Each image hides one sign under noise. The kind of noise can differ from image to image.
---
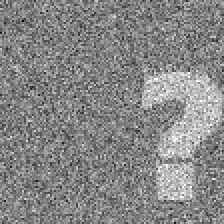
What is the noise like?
independent entries
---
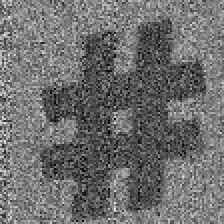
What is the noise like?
columns of uneven size
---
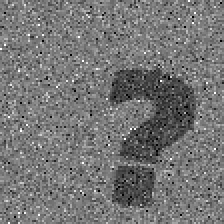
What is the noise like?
heavy tails
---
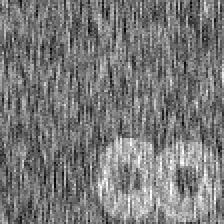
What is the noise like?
streaked along the columns
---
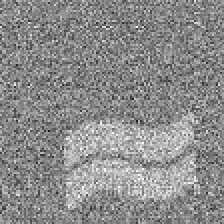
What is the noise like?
low rank plus noise
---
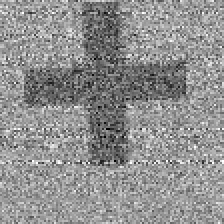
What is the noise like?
rows of uneven size
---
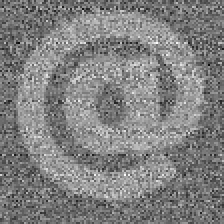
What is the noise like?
rows of uneven size
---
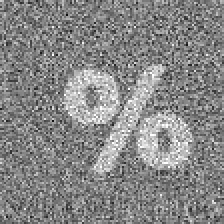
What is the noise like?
low rank plus noise
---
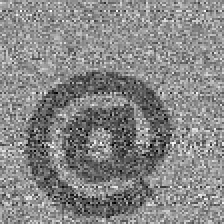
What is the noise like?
rows of uneven size
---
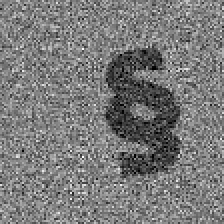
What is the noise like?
low rank plus noise
